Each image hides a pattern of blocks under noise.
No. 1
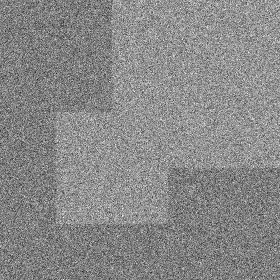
mirrored about the diagonal from the bottom left
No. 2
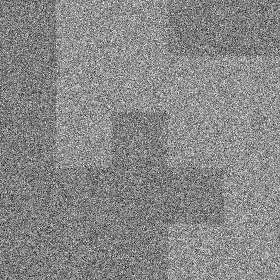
no symmetry
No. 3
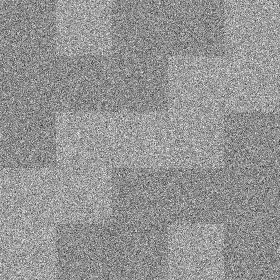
the same after a half turn
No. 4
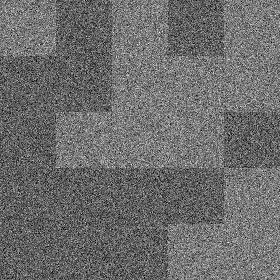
no symmetry
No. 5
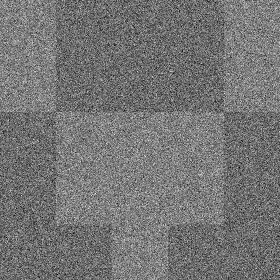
left and right mirror each other
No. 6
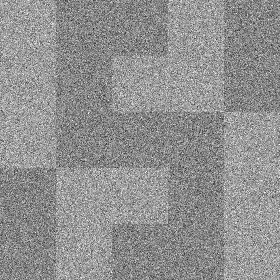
the same after a half turn
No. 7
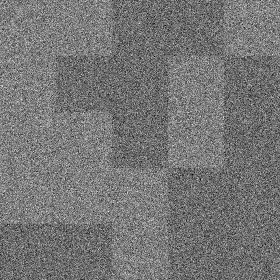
no symmetry
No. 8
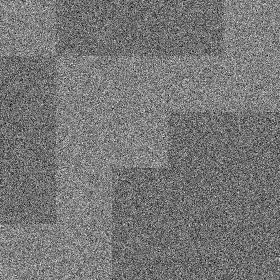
mirrored about the diagonal from the top left
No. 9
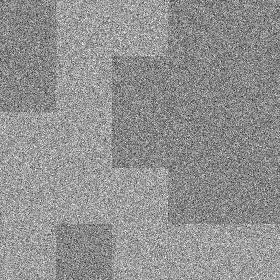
no symmetry
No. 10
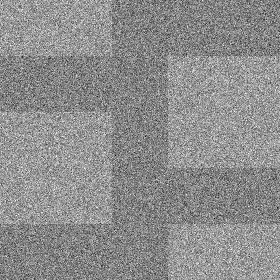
the same after a half turn
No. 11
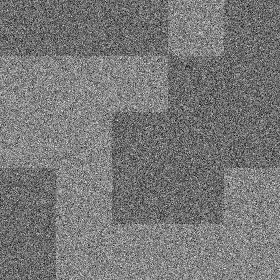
no symmetry
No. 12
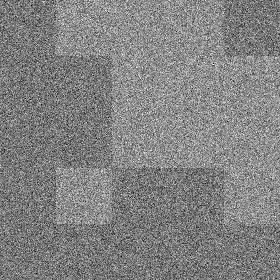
mirrored about the diagonal from the bottom left
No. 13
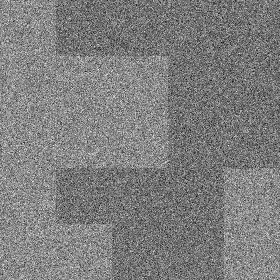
no symmetry
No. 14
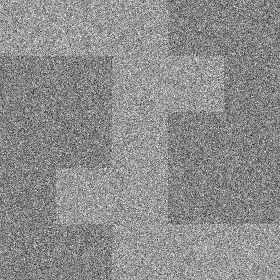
the same after a half turn
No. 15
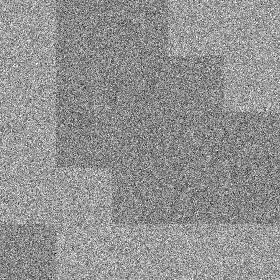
mirrored about the diagonal from the bottom left
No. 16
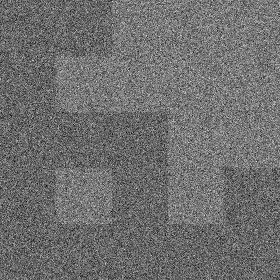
mirrored about the diagonal from the bottom left
